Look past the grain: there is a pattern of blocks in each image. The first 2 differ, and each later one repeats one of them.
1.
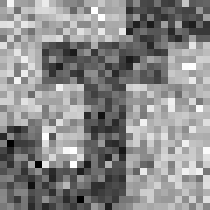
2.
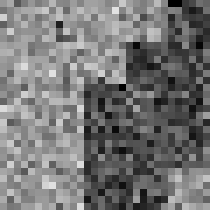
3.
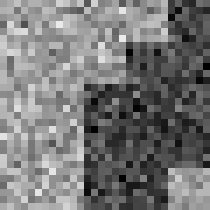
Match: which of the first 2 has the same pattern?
2
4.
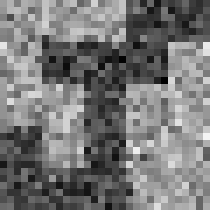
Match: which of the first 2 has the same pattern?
1
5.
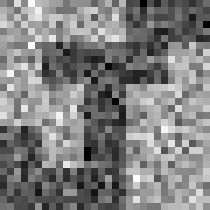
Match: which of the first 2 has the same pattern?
1
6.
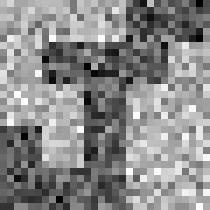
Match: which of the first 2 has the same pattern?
1
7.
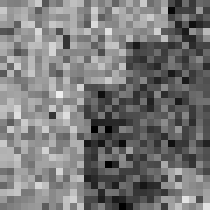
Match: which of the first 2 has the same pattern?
2
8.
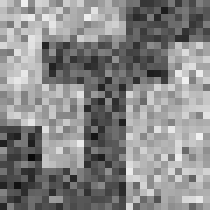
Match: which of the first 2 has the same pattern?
1
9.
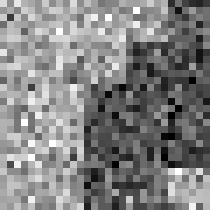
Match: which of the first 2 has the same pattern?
2
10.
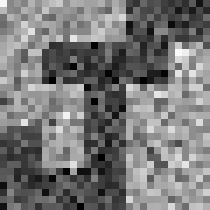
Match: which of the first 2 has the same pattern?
1
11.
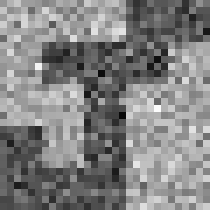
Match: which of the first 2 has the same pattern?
1
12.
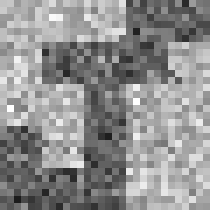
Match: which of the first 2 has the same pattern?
1
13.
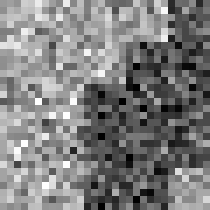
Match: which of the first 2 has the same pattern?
2
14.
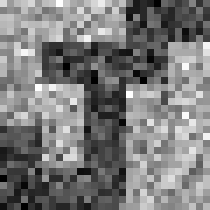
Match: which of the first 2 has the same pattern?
1
